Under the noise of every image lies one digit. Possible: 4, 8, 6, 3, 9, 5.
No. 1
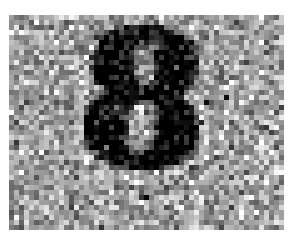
8
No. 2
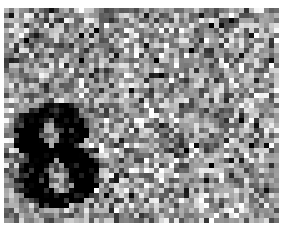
8
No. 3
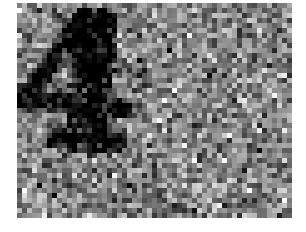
4
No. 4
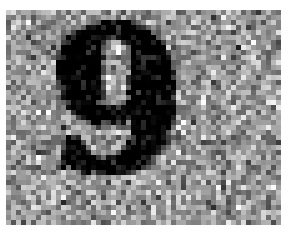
9
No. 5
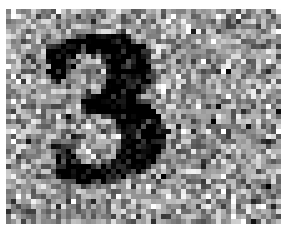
3
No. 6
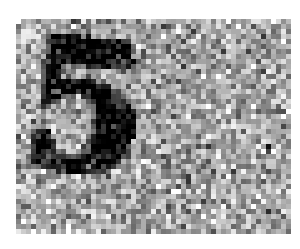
5
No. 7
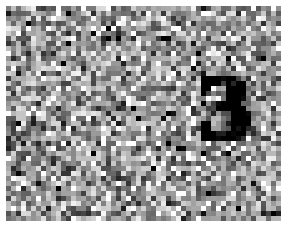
3
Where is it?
middle right
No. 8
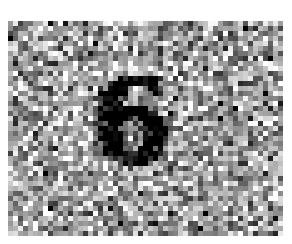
6
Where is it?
centre
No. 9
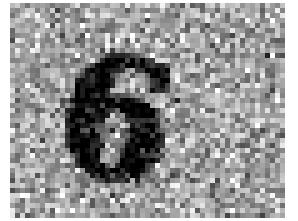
6
